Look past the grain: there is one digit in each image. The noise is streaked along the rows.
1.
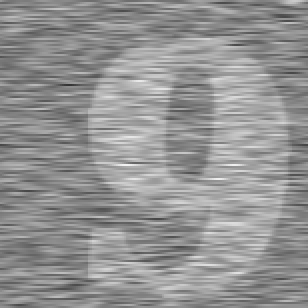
9
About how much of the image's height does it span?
nearly all
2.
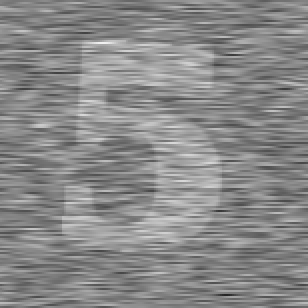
5
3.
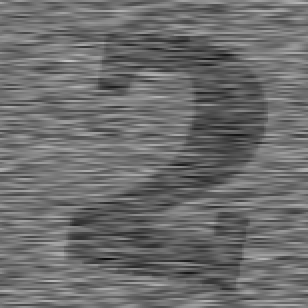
2
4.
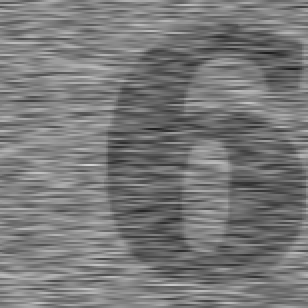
6
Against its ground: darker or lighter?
darker
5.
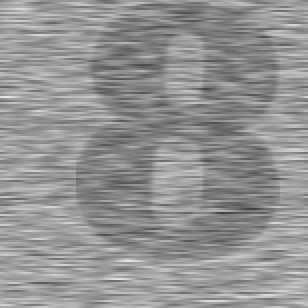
8
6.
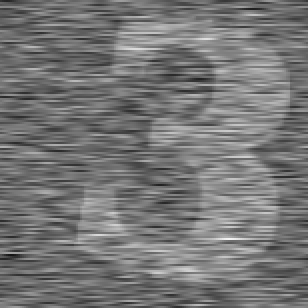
3
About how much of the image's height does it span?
nearly all
